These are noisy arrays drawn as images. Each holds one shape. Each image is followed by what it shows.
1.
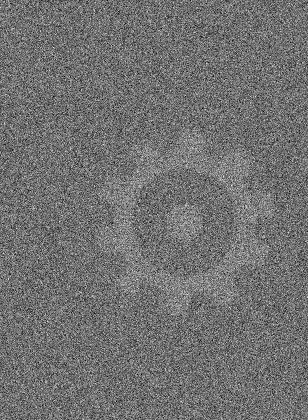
light gear
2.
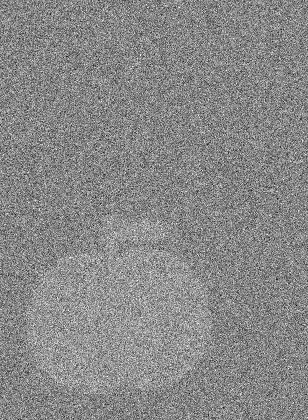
light apple
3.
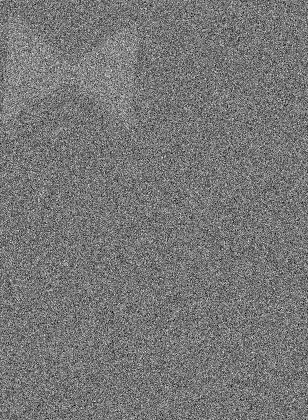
light bow tie, top left
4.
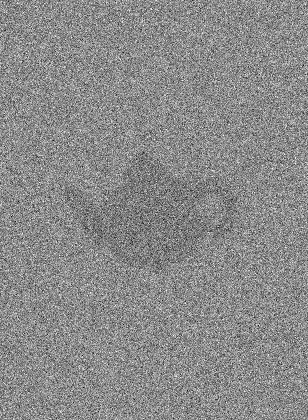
dark teapot
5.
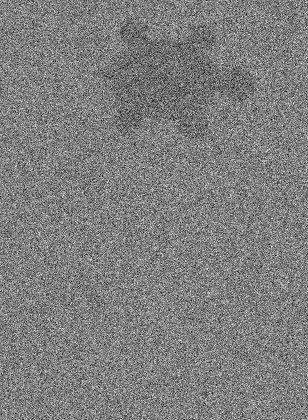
dark turtle
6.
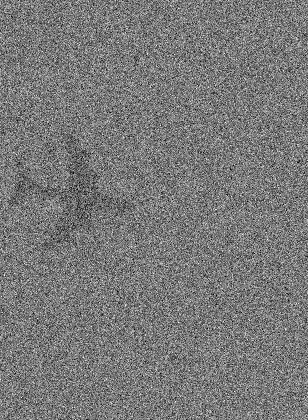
dark airplane, middle left
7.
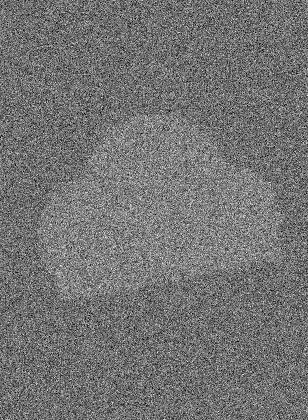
light cloud
